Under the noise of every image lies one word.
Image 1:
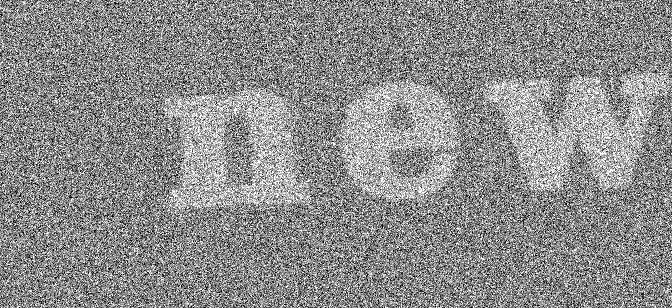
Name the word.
new
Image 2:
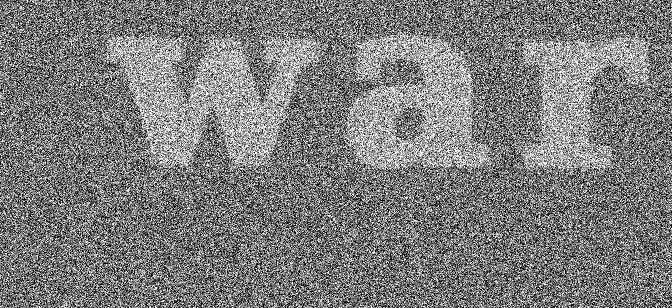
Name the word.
war
